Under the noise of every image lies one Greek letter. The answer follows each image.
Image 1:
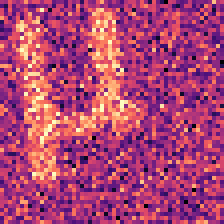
mu
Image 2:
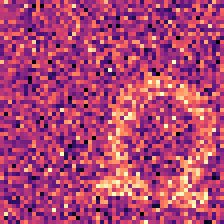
omega
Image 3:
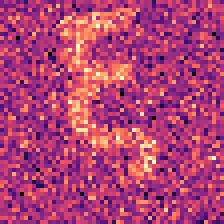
xi
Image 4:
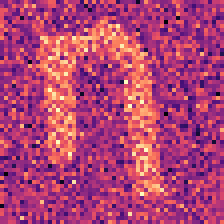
eta
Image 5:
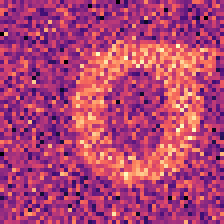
sigma
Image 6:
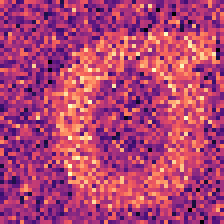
sigma
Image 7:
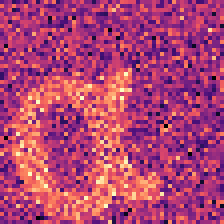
alpha
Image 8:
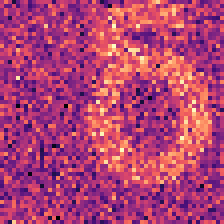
delta
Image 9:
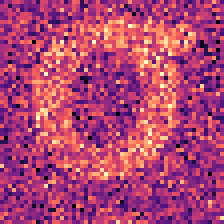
sigma
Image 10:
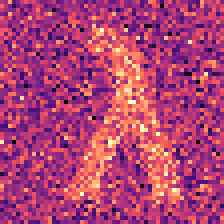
lambda
